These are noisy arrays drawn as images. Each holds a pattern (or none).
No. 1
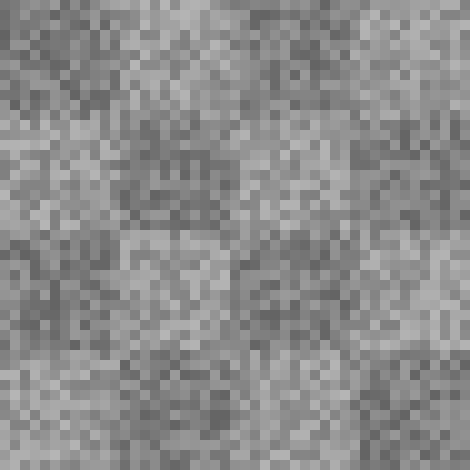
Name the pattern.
a checkerboard
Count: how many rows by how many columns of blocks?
4 by 4
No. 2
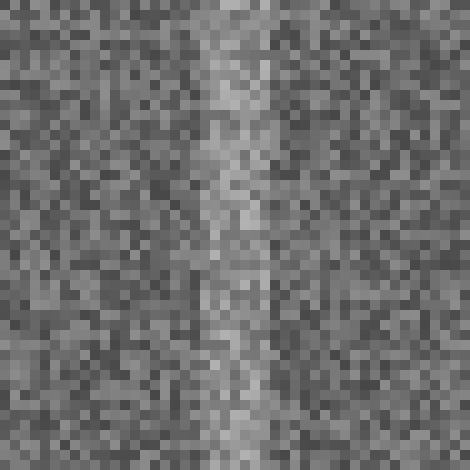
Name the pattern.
one band of columns
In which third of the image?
middle
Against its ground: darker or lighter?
lighter
